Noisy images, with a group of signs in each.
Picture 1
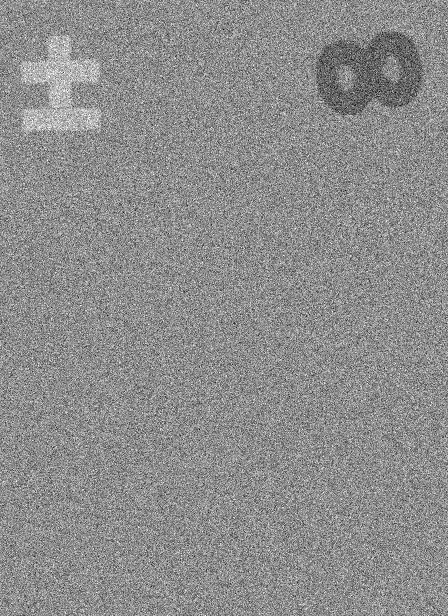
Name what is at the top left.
plus-minus sign
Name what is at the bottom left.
nothing
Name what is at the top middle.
nothing
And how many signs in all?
2
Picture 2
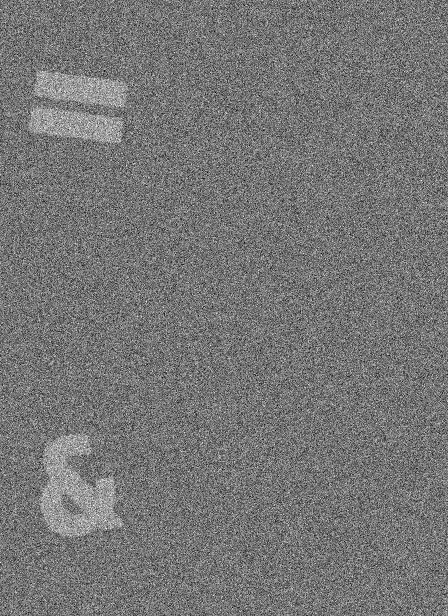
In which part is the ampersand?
bottom left
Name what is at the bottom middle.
nothing
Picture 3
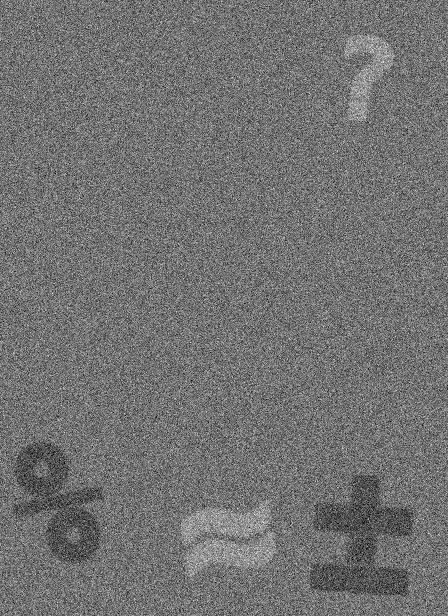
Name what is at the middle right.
nothing
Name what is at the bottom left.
percent sign
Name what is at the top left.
nothing
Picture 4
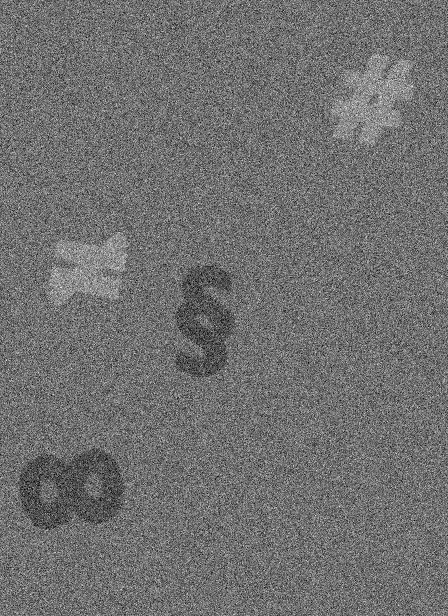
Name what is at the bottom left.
infinity sign
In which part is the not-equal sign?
middle left
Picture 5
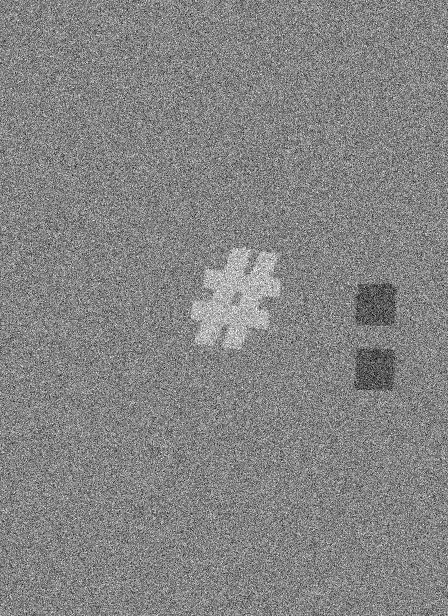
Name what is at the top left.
nothing
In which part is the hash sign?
centre
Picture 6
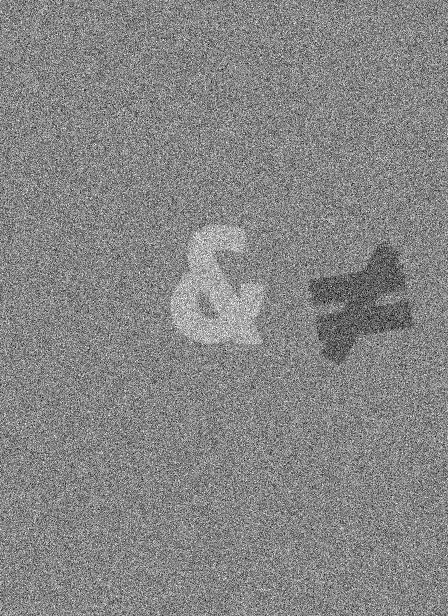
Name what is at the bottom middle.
nothing
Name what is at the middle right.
not-equal sign
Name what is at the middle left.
nothing
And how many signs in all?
2
